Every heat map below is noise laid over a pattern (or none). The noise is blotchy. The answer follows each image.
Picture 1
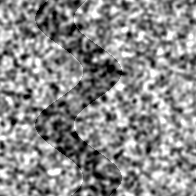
a wavy band
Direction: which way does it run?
top to bottom
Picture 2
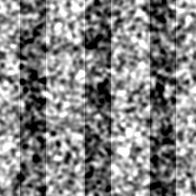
vertical stripes
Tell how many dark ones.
3
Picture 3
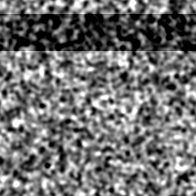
one horizontal stripe
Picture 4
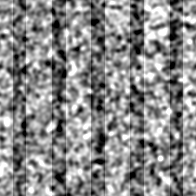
vertical stripes
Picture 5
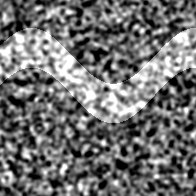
a wavy band
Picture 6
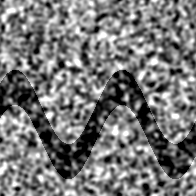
a wavy band
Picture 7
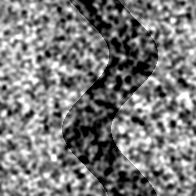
a wavy band
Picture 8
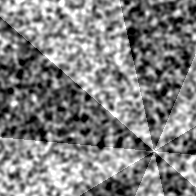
spokes from one point
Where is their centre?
bottom right
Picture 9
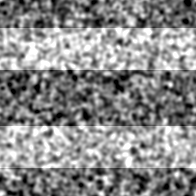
horizontal stripes
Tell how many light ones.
2
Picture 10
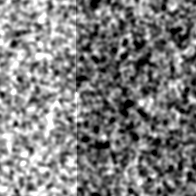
a sharp edge
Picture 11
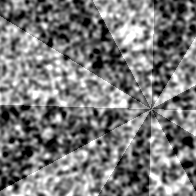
spokes from one point
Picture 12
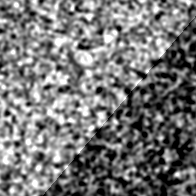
a sharp edge
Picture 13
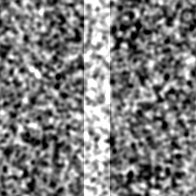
one vertical stripe
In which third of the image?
middle
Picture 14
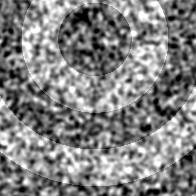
rings round one point
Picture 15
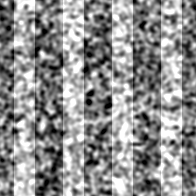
vertical stripes
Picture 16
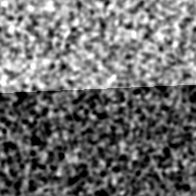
a sharp edge
